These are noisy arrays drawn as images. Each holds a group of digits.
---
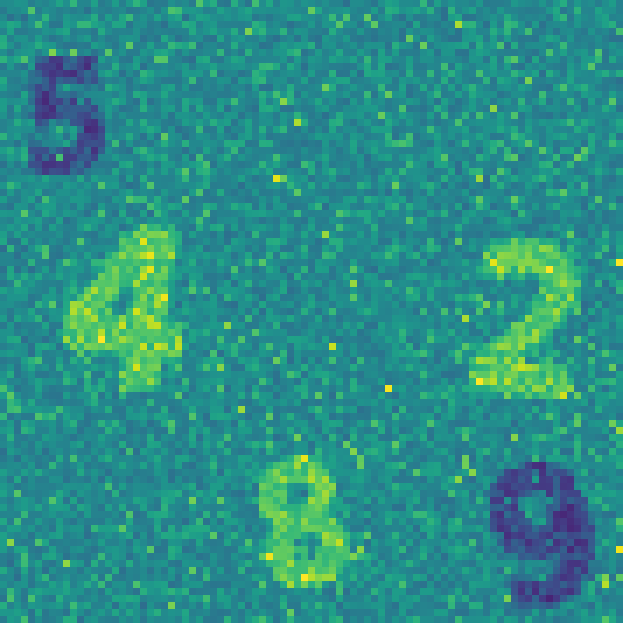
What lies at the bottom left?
nothing
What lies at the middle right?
2
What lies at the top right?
nothing
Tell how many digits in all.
5
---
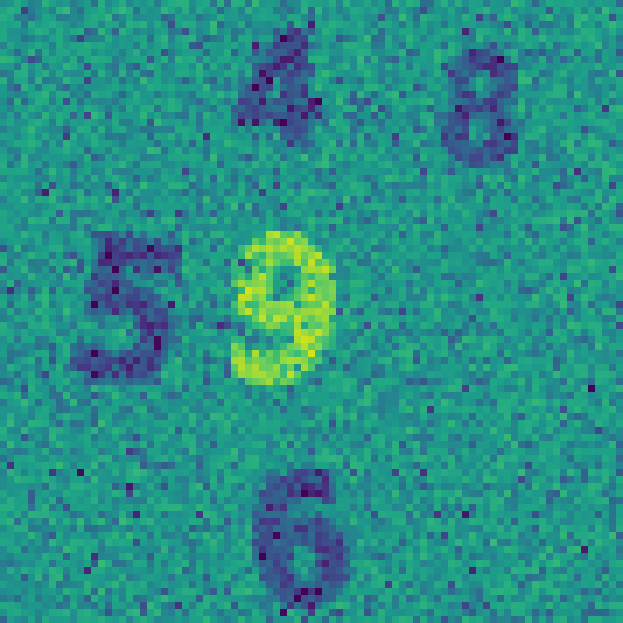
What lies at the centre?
9
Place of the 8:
top right
